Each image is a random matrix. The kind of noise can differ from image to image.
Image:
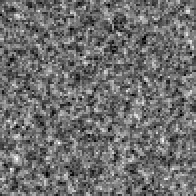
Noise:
blotchy
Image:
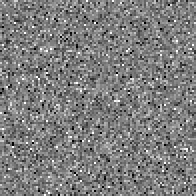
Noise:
heavy tails
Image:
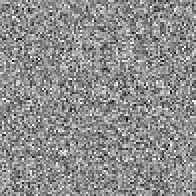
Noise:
low rank plus noise
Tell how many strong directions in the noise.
five to eight
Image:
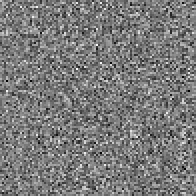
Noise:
low rank plus noise
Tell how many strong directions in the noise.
two
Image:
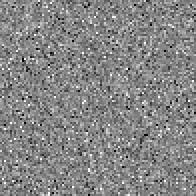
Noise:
heavy tails
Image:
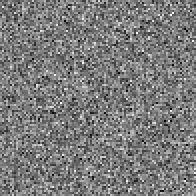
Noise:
independent entries
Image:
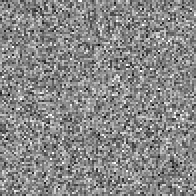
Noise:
independent entries
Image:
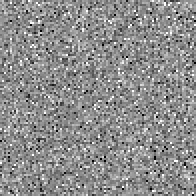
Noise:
heavy tails
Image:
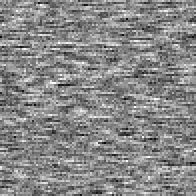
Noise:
streaked along the rows
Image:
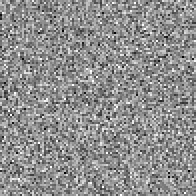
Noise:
independent entries
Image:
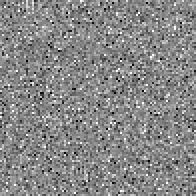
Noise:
heavy tails
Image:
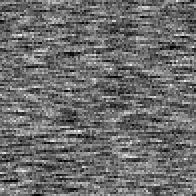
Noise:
streaked along the rows
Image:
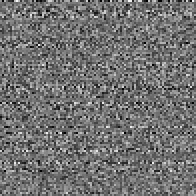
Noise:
rows of uneven size
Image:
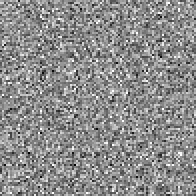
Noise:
low rank plus noise
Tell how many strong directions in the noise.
three or four
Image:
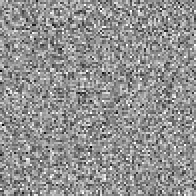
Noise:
low rank plus noise
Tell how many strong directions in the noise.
two
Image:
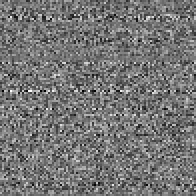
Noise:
rows of uneven size
